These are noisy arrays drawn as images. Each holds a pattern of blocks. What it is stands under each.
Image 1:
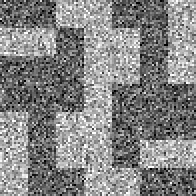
the same after a half turn
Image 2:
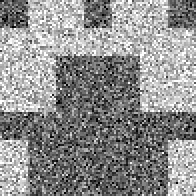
left and right mirror each other
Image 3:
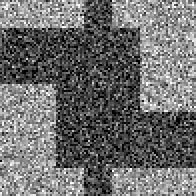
the same after a half turn
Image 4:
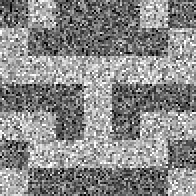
left and right mirror each other
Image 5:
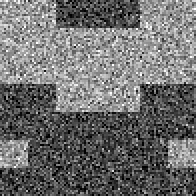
left and right mirror each other
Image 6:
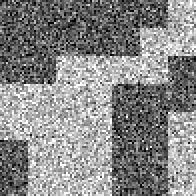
no symmetry
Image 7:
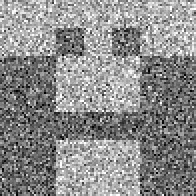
left and right mirror each other
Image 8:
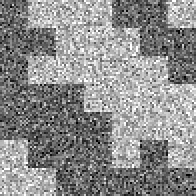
mirrored about the diagonal from the bottom left
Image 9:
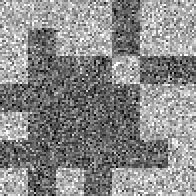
mirrored about the diagonal from the bottom left
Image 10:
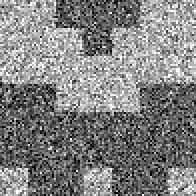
left and right mirror each other
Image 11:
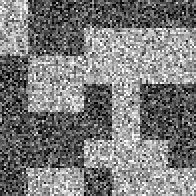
no symmetry
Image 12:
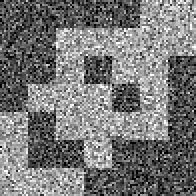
mirrored about the diagonal from the bottom left
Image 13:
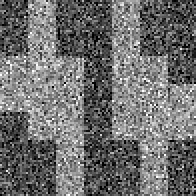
the same after a half turn
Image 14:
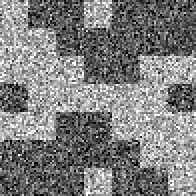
the same after a half turn
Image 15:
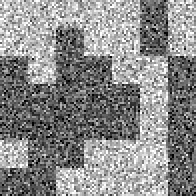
no symmetry
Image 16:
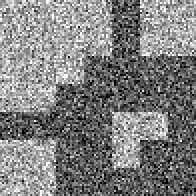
mirrored about the diagonal from the top left
